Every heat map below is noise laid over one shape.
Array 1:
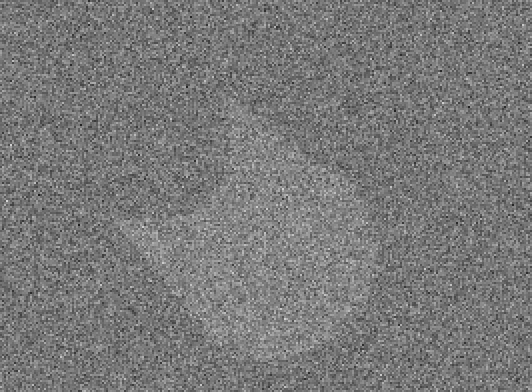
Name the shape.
cat's head
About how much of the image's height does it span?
two thirds
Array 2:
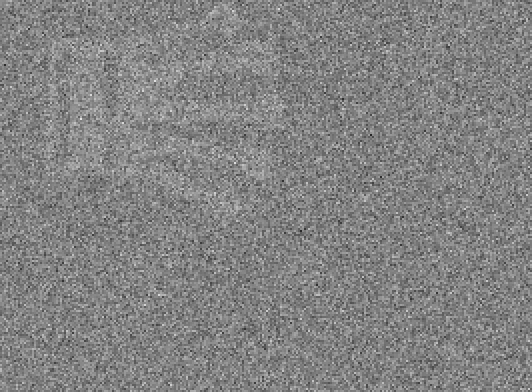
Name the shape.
chess queen
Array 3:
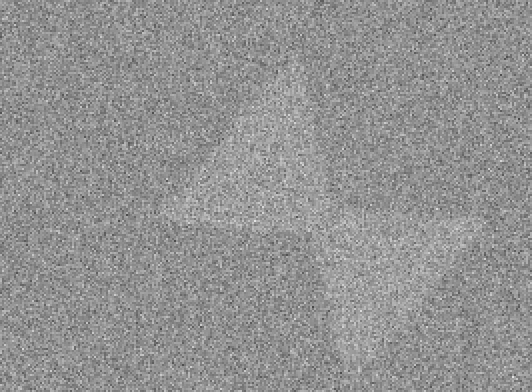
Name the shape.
bow tie
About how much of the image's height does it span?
nearly all
